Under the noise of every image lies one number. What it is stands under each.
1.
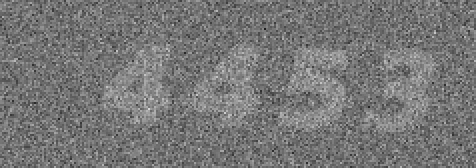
4453
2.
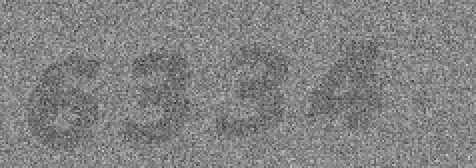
6334
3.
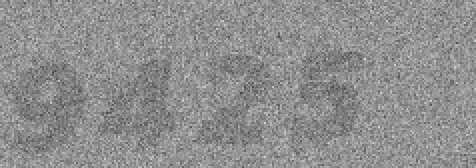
9425
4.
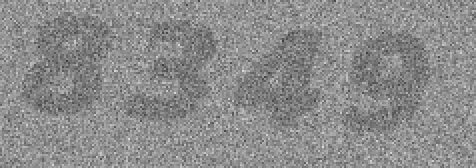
8349
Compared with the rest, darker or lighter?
darker
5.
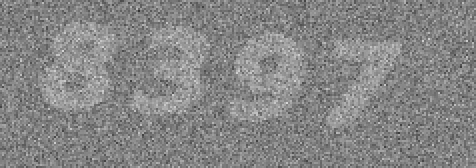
8397
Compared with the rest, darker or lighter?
lighter
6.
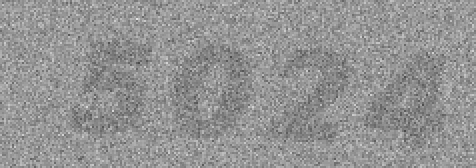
5024
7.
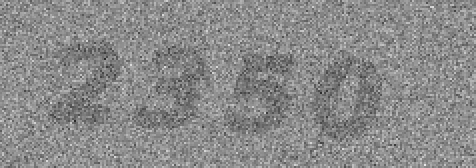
2350
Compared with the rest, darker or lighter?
darker
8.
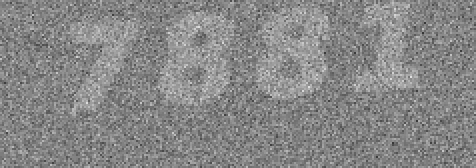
7881
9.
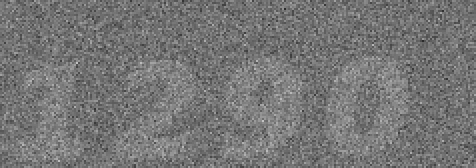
1290
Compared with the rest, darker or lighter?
lighter
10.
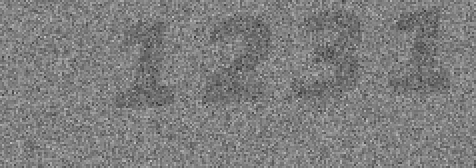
1231
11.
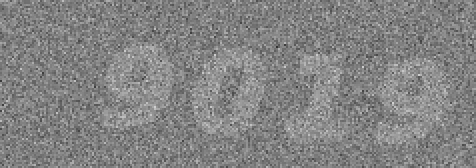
9019
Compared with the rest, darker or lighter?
lighter
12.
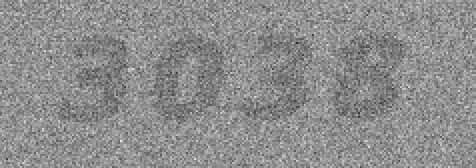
3038
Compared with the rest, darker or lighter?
darker
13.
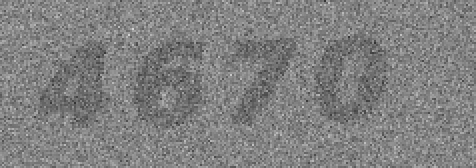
4670
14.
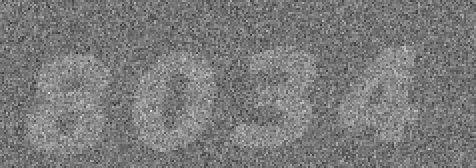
8034
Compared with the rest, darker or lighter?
lighter
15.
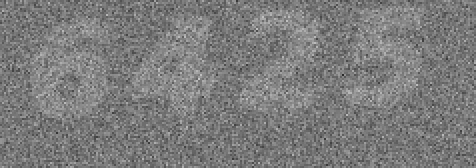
6425
